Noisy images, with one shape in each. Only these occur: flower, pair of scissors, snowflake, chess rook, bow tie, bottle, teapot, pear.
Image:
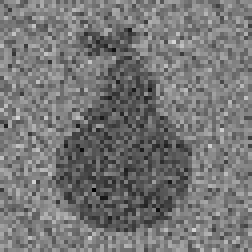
pear
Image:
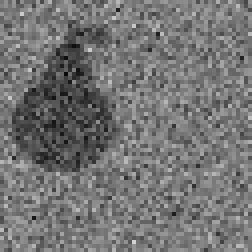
pear
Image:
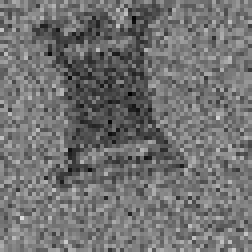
chess rook
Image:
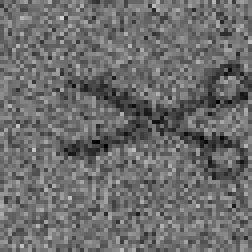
pair of scissors
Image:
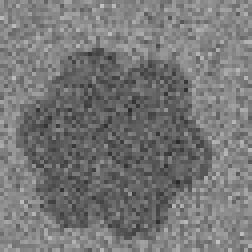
flower
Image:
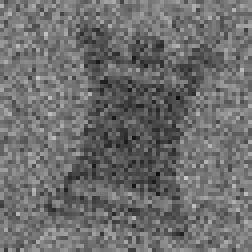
chess rook
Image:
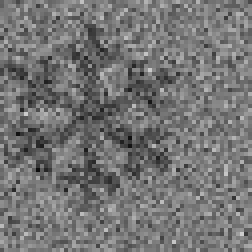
snowflake
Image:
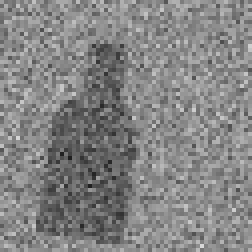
bottle
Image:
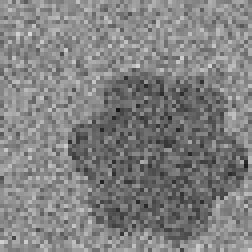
flower
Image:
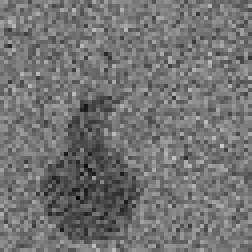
pear
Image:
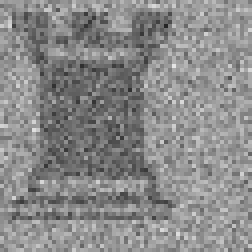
chess rook
